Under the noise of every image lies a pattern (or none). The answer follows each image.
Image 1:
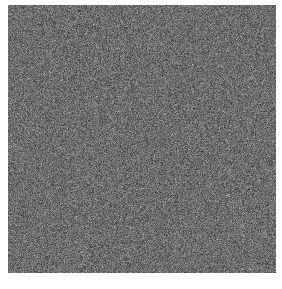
only noise
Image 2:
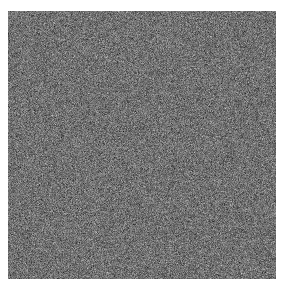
only noise
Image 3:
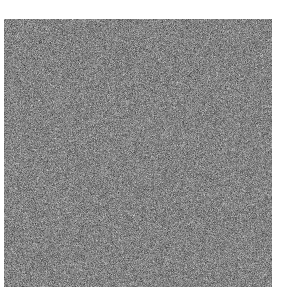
only noise
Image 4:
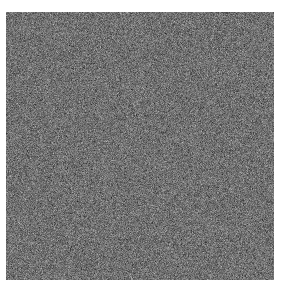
only noise
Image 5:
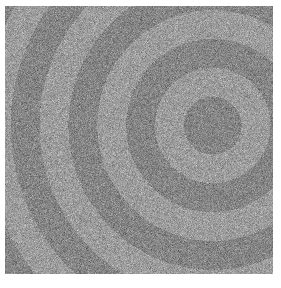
rings round one point
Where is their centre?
middle right
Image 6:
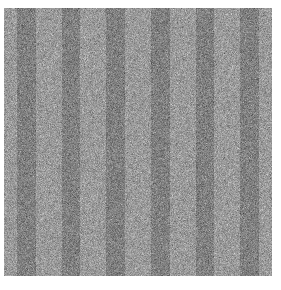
vertical stripes
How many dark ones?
6
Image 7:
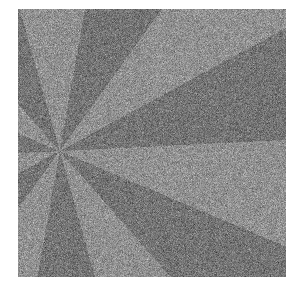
spokes from one point
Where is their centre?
middle left
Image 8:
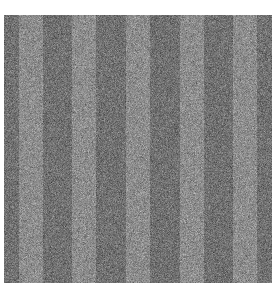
vertical stripes
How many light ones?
5
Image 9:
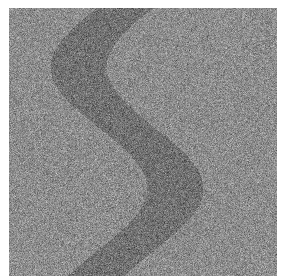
a wavy band
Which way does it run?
top to bottom
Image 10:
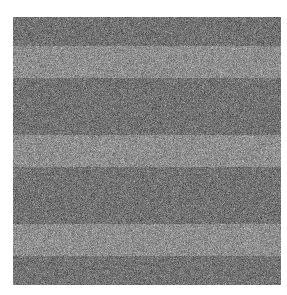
horizontal stripes
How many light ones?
3
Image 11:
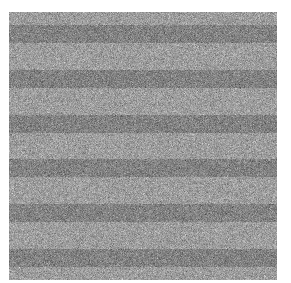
horizontal stripes
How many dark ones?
6
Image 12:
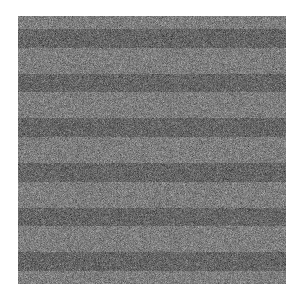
horizontal stripes
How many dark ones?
6
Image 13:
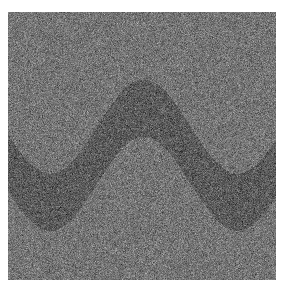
a wavy band
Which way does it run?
left to right
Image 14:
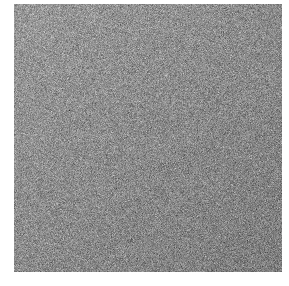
a smooth slope
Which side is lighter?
top left
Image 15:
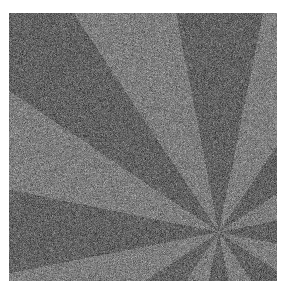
spokes from one point
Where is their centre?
bottom right
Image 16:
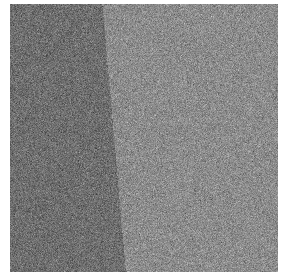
a sharp edge
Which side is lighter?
right
